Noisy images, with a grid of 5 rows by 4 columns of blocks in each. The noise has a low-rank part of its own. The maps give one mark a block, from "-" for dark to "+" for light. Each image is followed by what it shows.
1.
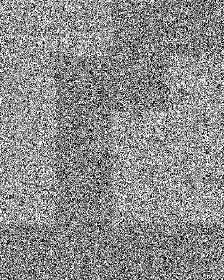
+ + - -
+ - - +
+ - + +
+ - + +
- - - -
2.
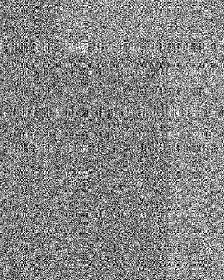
- + + +
- - - +
- - - +
- - - +
- - - +
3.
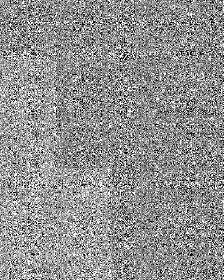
- - - -
+ - - -
+ - - -
+ + - -
+ + - -
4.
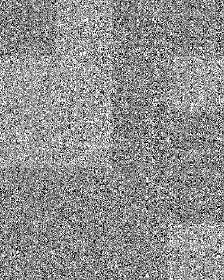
- + - -
+ + - +
+ + - -
- - - -
- - - +
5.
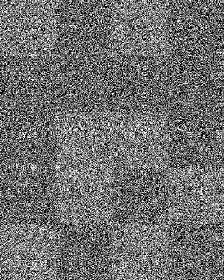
+ - + -
- - - -
- + + -
- + - +
+ - + -
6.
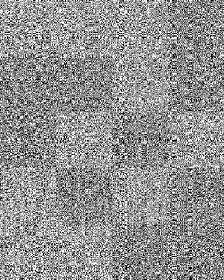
+ + + -
- - + -
- + - +
+ - + -
+ + - -
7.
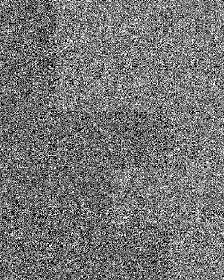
- + + +
- + + +
- - - +
- - + +
- - - +
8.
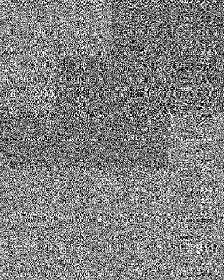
+ + - -
+ - - -
- - - +
+ + + +
+ + + +
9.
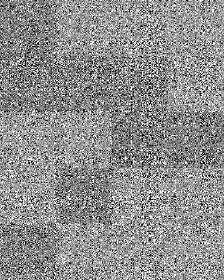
- + + +
- - - +
+ + - -
+ - + +
- + + +
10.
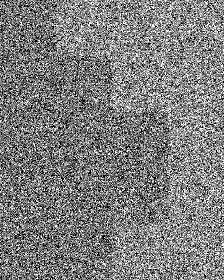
- + + +
- - + +
- - - +
- - - +
- - + +
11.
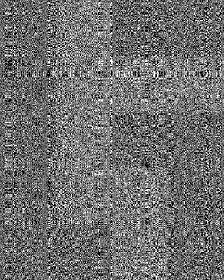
- + - -
- + + +
- + - -
- + + -
- - + -
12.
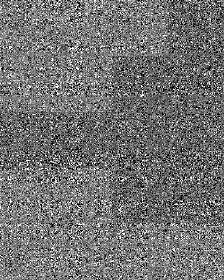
+ + + -
+ + - -
- - - -
+ + - -
+ + + +
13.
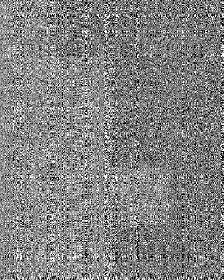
+ - - -
+ + - -
+ + - -
+ + + -
+ + - -
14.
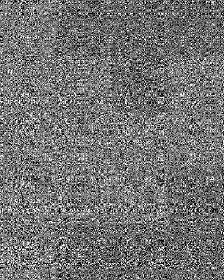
+ - - -
+ + - +
+ + + +
+ + + -
+ - - -
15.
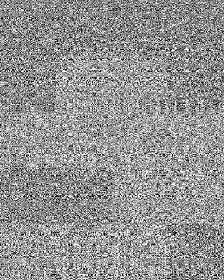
- - - -
- + + -
+ + + +
- - + +
+ + + -
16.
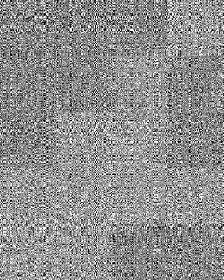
- - - +
- - + -
- + + -
+ + + +
+ + - -
